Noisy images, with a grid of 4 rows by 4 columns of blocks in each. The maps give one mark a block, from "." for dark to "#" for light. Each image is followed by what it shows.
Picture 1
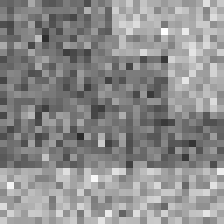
. . # #
. . . #
. . . .
# # # #
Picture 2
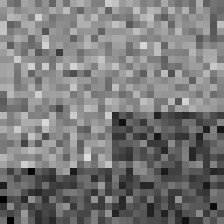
# # # #
# # # #
# # . .
. . . .
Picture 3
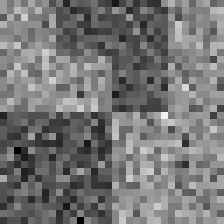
# . . #
# # . #
. . # #
. . # #
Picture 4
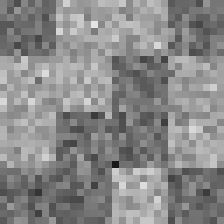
. # # .
# # . #
# . . #
. . # .
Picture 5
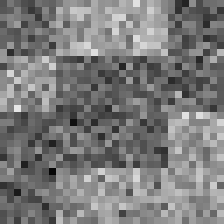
. # # .
# . . .
. . . #
. # # #
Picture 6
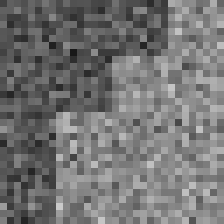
. . . #
. . # #
. # # #
. # # #
